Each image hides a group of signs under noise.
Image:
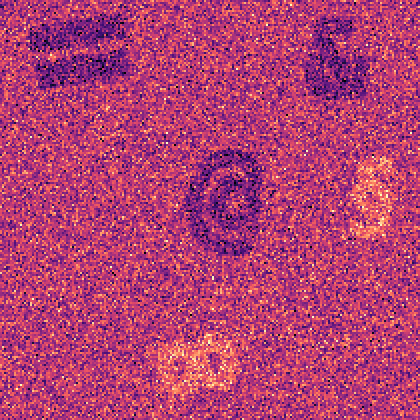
top left: dark equals sign; top right: dark ampersand; centre: dark at sign; middle right: light section sign; bottom middle: light infinity sign
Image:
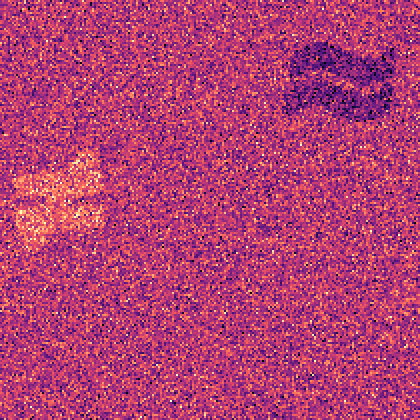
top right: dark approximately sign; middle left: light not-equal sign
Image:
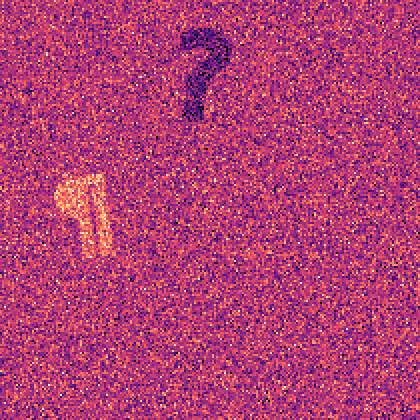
top middle: dark question mark; middle left: light pilcrow
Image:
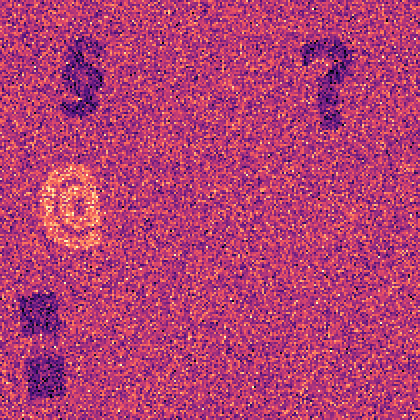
top left: dark section sign; top right: dark question mark; middle left: light at sign; bottom left: dark colon
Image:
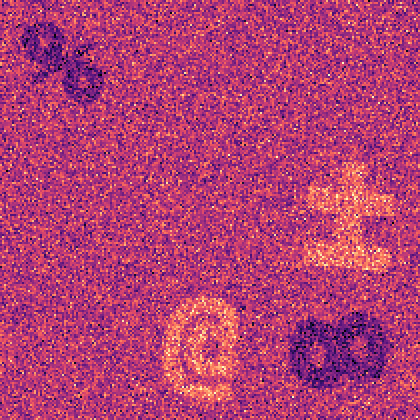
top left: dark percent sign; middle right: light plus-minus sign; bottom middle: light at sign; bottom right: dark infinity sign
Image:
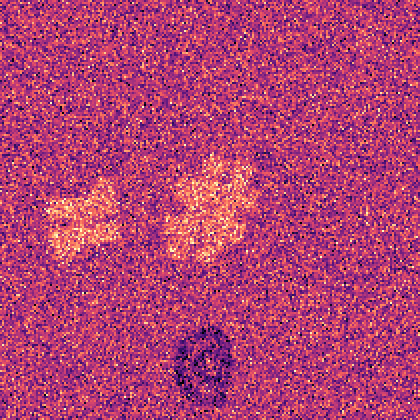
middle left: light not-equal sign; centre: light hash sign; bottom middle: dark at sign
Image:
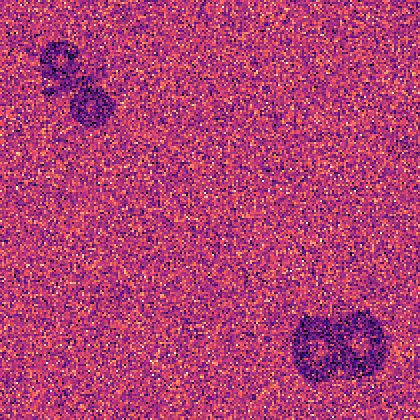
top left: dark percent sign; bottom right: dark infinity sign
